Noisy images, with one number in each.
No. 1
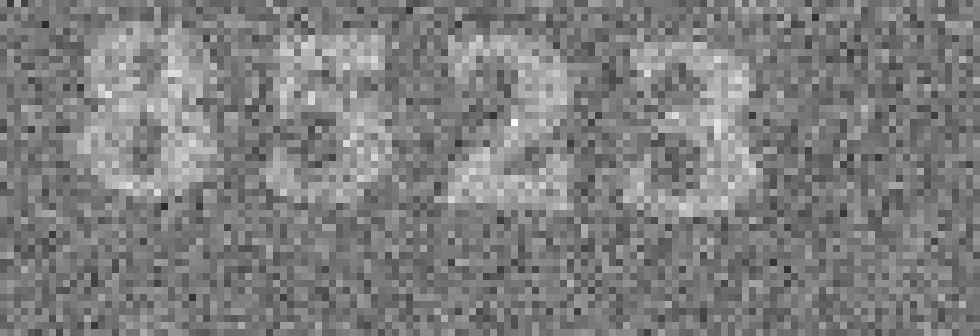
8523
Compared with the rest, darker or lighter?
lighter
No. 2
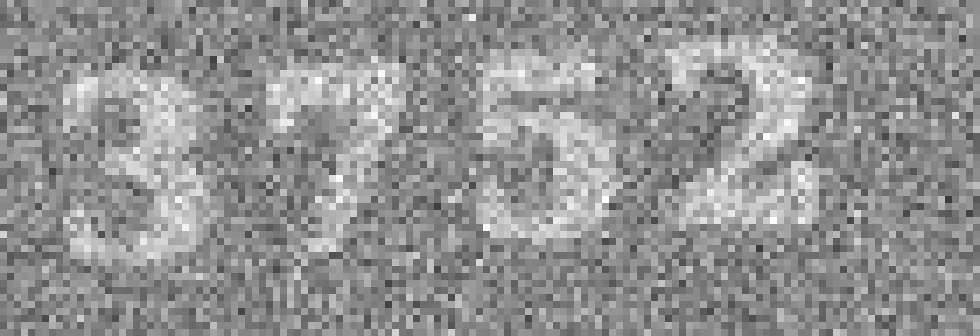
3752
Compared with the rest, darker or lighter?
lighter
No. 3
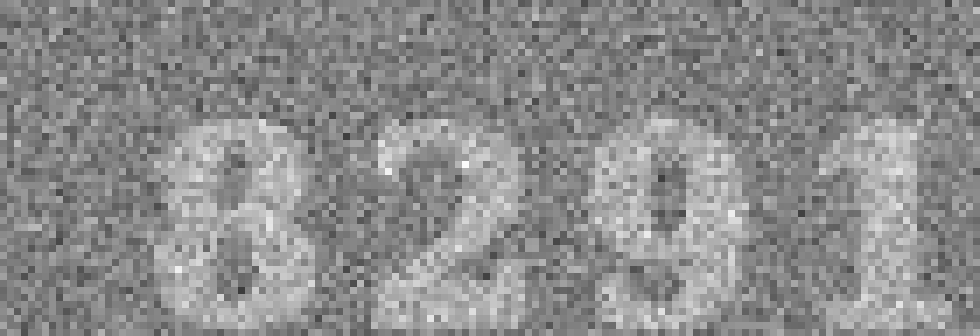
8291
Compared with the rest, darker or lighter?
lighter
